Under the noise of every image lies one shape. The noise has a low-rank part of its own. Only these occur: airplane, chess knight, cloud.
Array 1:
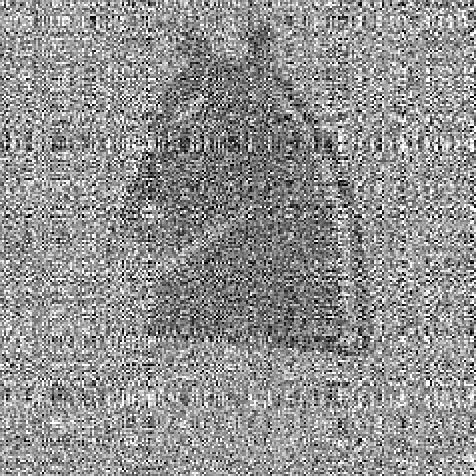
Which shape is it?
chess knight
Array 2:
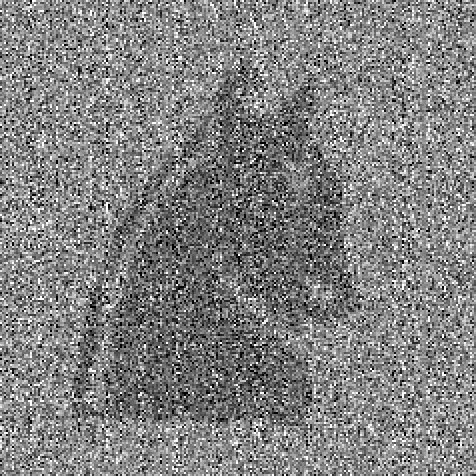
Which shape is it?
chess knight
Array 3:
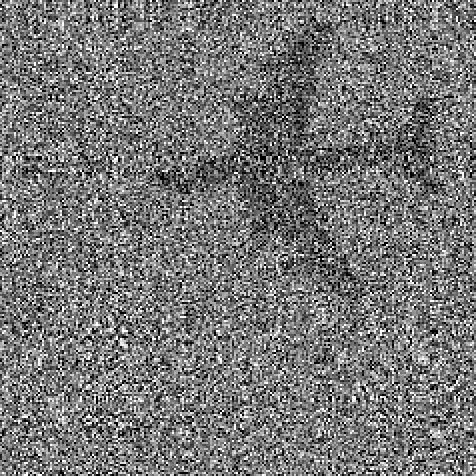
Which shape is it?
airplane
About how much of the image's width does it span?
two thirds
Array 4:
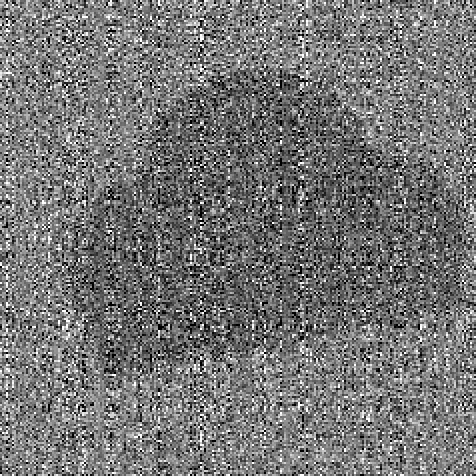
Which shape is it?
cloud
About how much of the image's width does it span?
nearly all
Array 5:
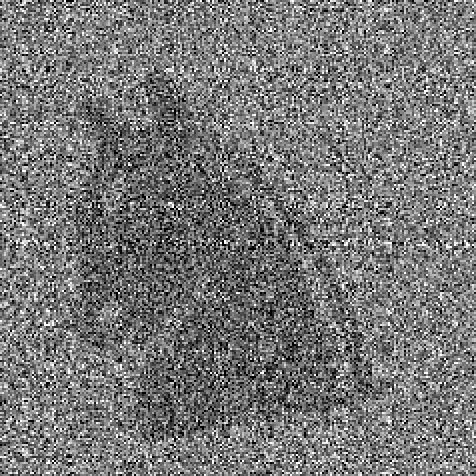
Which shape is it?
chess knight
